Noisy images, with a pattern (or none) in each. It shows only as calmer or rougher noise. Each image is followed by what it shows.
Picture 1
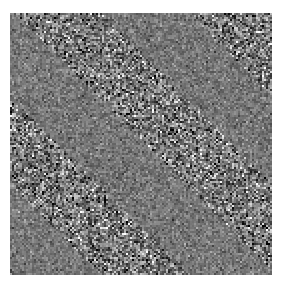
diagonal stripes
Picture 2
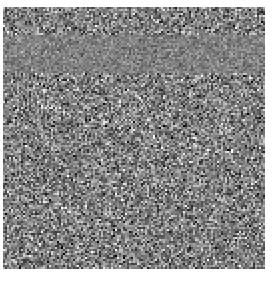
one horizontal stripe
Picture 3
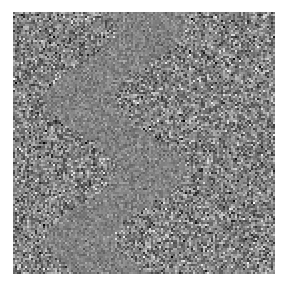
a wavy band
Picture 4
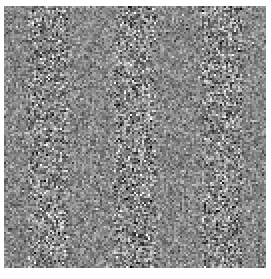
vertical stripes
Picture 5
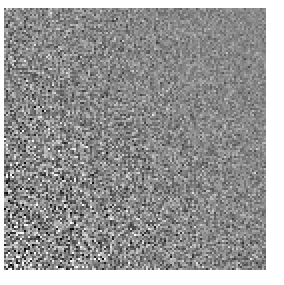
a smooth slope
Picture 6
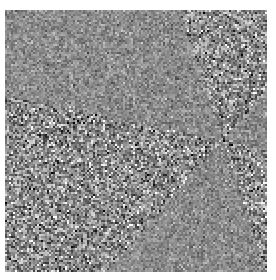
spokes from one point
